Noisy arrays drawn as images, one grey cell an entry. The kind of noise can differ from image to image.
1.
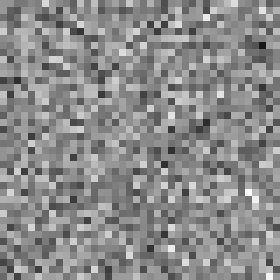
independent entries
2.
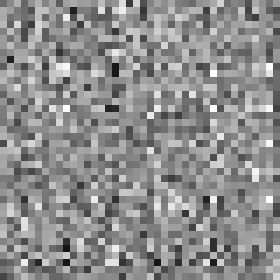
low rank plus noise
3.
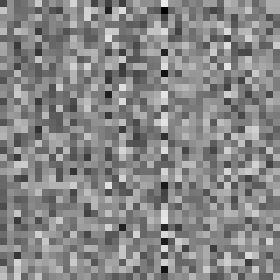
columns of uneven size
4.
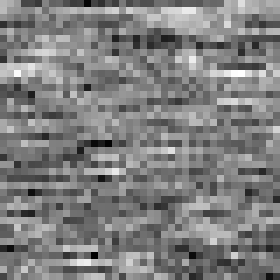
streaked along the rows
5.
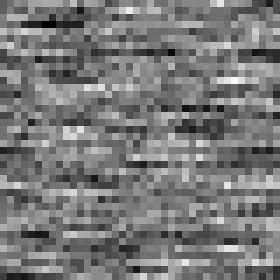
streaked along the rows
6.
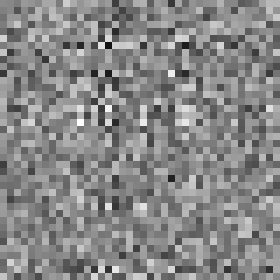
low rank plus noise
